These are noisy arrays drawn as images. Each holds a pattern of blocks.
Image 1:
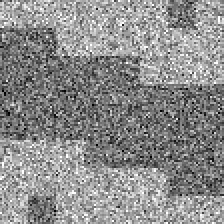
the same after a half turn
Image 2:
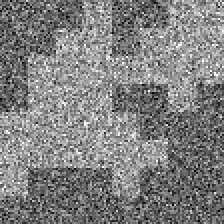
no symmetry
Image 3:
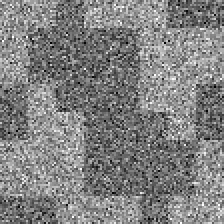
the same after a half turn
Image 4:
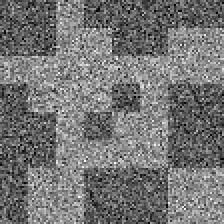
mirrored about the diagonal from the top left
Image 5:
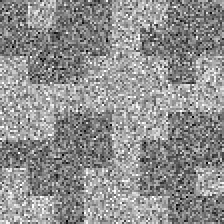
mirrored about the diagonal from the bottom left
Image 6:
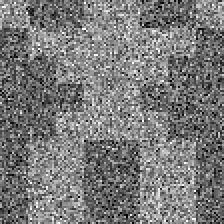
left and right mirror each other
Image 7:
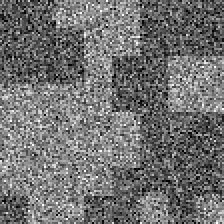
no symmetry
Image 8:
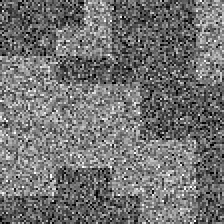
no symmetry
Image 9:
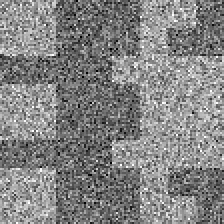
top and bottom mirror each other
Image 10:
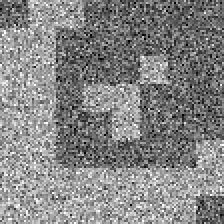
mirrored about the diagonal from the bottom left
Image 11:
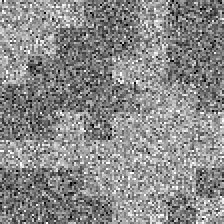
mirrored about the diagonal from the top left
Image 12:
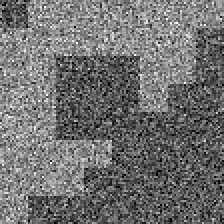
mirrored about the diagonal from the top left
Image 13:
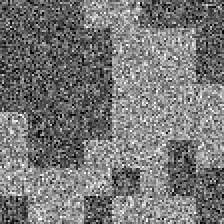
no symmetry
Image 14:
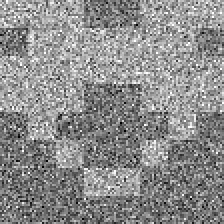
left and right mirror each other
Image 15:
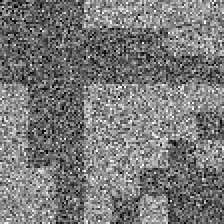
mirrored about the diagonal from the top left
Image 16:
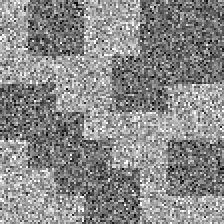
mirrored about the diagonal from the bottom left
